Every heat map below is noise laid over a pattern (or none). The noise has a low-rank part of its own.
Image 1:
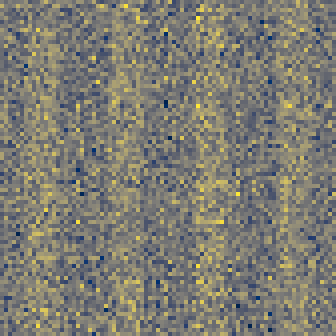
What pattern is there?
vertical stripes
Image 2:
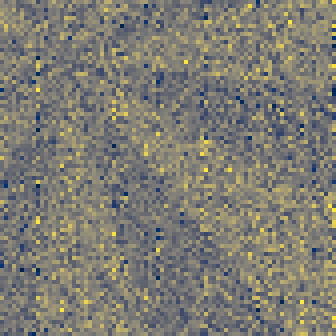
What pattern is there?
spokes from one point
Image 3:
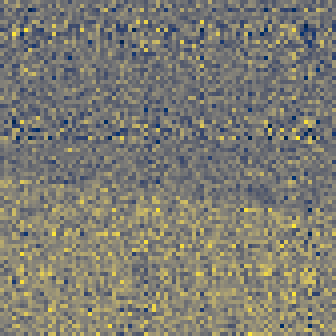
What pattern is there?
a sharp edge
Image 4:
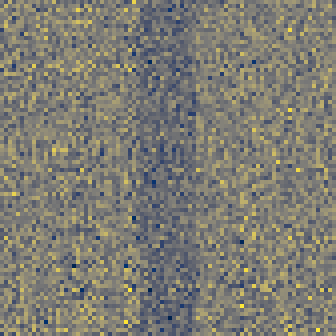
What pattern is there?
one vertical stripe
